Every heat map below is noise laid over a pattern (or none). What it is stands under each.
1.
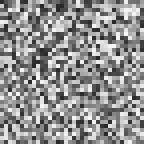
only noise
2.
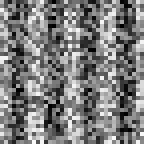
vertical stripes
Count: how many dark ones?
4
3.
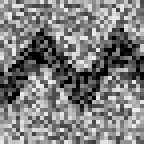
a wavy band
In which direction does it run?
left to right
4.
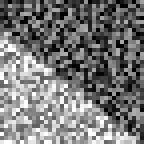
a sharp edge
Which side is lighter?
bottom left
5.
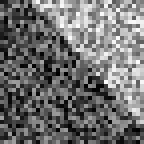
a sharp edge
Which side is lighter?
top right
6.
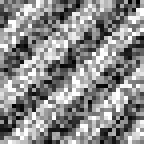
diagonal stripes
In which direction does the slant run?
bottom left to top right
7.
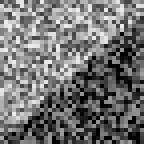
a sharp edge
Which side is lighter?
top left
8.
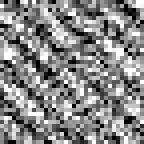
diagonal stripes
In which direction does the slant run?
top left to bottom right
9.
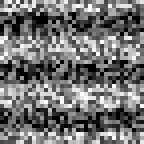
horizontal stripes
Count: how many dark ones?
3
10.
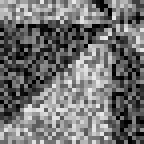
spokes from one point
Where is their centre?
top right
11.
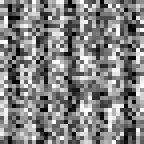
vertical stripes
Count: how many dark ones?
5
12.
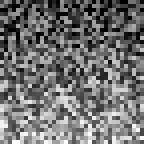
a smooth slope
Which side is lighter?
bottom
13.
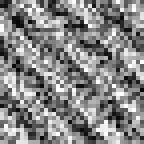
diagonal stripes
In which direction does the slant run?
top left to bottom right
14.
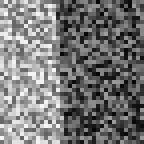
a sharp edge
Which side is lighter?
left
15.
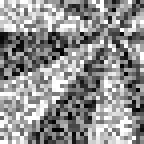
spokes from one point
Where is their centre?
top right
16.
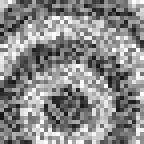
rings round one point
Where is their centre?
bottom middle
